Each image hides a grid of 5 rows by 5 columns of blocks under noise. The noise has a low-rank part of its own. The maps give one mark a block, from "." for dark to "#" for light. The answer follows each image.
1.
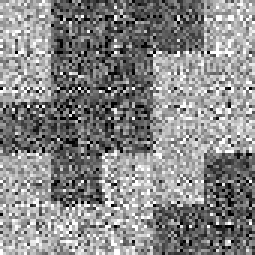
# . . . #
# . . # #
. . . # #
# . # # .
# # # . .
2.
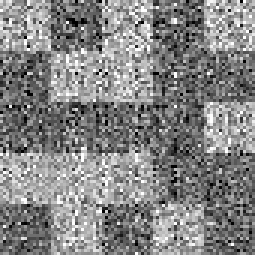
# . # . #
. # # . .
. . . . #
# # # . .
. # . # .
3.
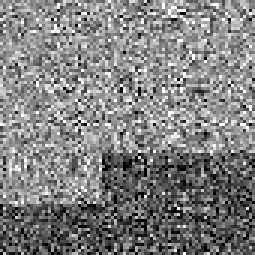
# # # # #
# # # # #
# # # # #
# # . . .
. . . . .
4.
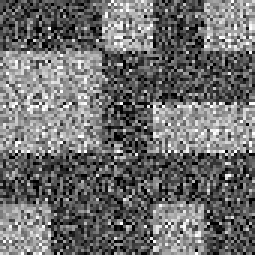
. . # . #
# # . . .
# # . # #
. . . . .
# . . # .
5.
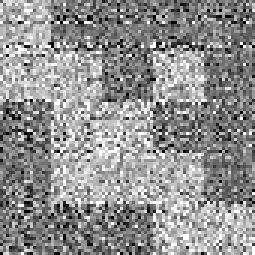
# . . . .
# # . # .
. # # . .
. # # # .
. . . # #
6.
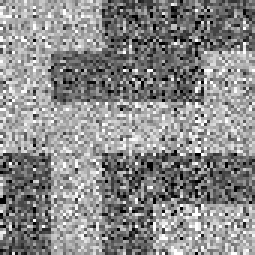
# # . . .
# . . . #
# # # # #
. # . . .
. # . # #
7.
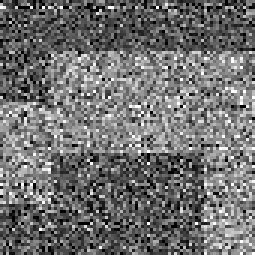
. . . . .
. # # # #
# # # # #
# . . . #
. . . . #
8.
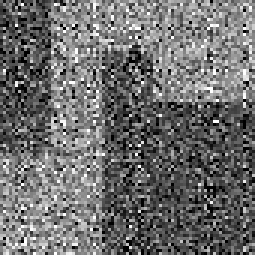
. # # # #
. # . # #
. # . . .
# # . . .
# # . . .
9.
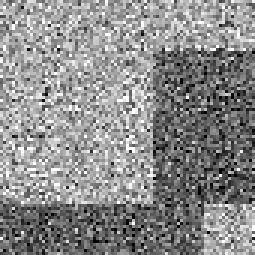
# # # # #
# # # . .
# # # . .
# # # . .
. . . . #
